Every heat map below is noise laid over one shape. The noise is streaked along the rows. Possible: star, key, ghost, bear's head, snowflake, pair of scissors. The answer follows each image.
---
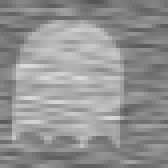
ghost
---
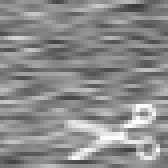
pair of scissors
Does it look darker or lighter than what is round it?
lighter
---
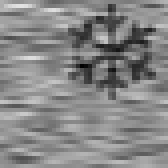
snowflake
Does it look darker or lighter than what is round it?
darker
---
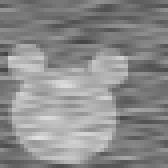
bear's head
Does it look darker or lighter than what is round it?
lighter
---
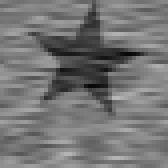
star
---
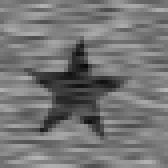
star
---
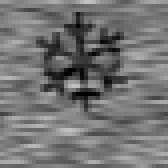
snowflake
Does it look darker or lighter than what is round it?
darker
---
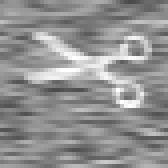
pair of scissors
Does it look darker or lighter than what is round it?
lighter
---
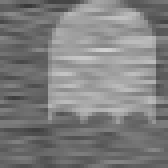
ghost
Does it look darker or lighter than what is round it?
lighter
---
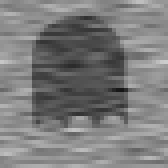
ghost
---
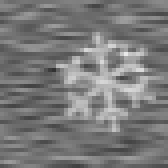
snowflake
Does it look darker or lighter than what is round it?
lighter
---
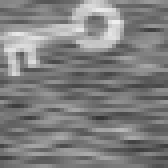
key
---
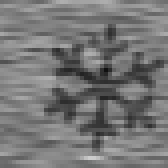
snowflake
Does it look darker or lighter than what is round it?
darker
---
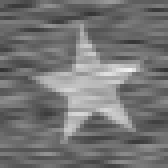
star
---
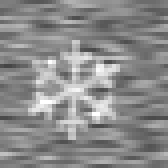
snowflake
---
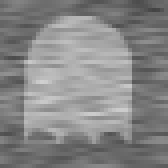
ghost
